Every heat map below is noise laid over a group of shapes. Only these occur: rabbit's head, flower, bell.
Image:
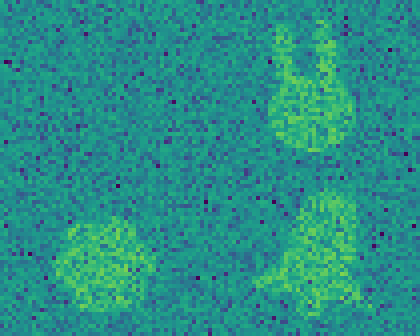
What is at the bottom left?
flower
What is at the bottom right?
bell
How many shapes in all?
3
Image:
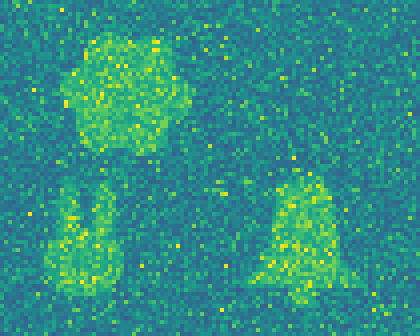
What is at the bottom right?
bell
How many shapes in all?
3
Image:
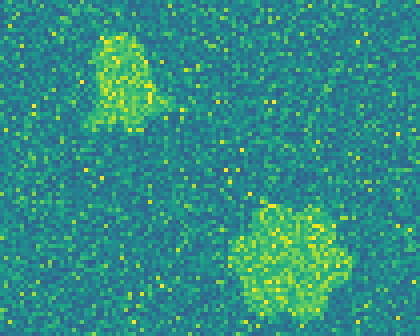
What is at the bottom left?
nothing
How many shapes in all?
2
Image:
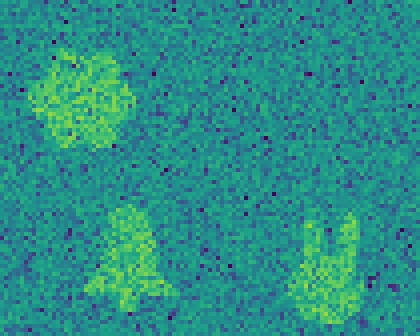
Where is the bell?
bottom left
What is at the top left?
flower
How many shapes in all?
3
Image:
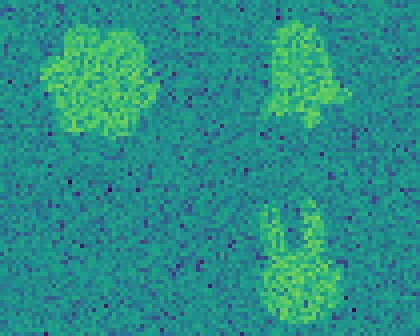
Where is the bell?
top right
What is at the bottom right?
rabbit's head
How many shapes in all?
3
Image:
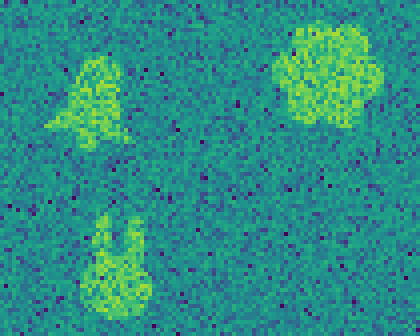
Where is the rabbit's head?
bottom left
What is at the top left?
bell
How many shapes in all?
3
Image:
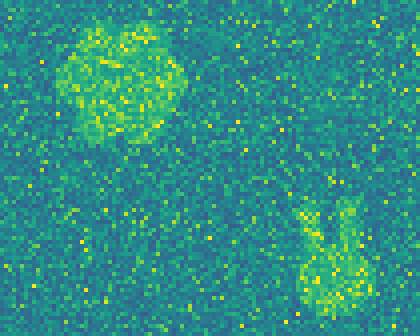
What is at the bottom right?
rabbit's head
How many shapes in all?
2
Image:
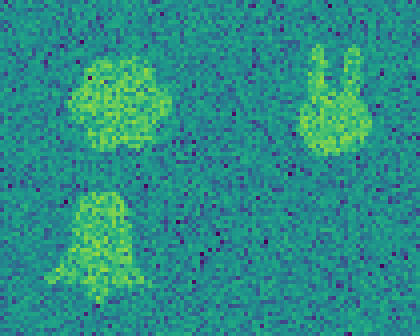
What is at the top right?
rabbit's head
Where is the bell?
bottom left
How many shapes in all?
3
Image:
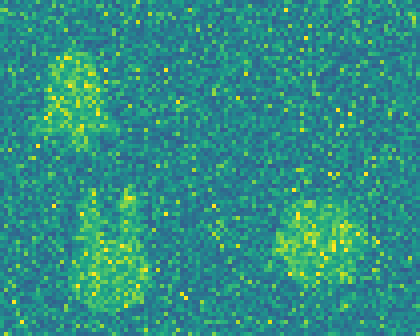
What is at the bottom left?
rabbit's head
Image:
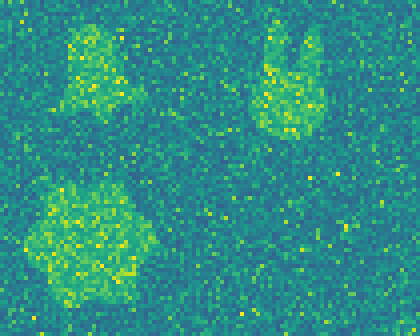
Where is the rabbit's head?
top right
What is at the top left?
bell
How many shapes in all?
3
